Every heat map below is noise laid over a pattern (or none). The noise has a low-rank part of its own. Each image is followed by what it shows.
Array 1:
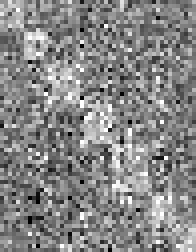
blocks along the diagonal
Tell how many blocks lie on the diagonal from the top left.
7
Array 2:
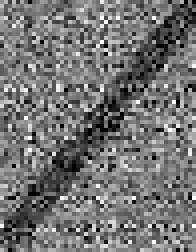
a diagonal band
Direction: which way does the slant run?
bottom left to top right
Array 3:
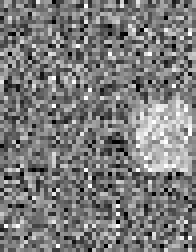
one block
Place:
middle right
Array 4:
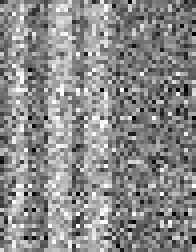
bands of columns
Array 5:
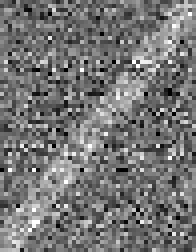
a diagonal band
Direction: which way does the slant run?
bottom left to top right
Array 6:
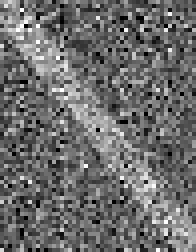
a diagonal band
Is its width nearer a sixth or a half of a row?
a sixth
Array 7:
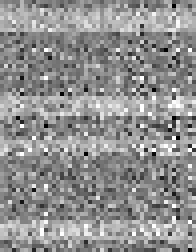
bands of rows
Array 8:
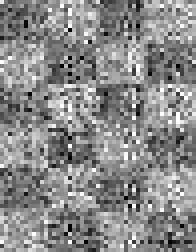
a checkerboard
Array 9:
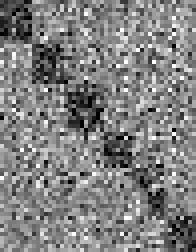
blocks along the diagonal
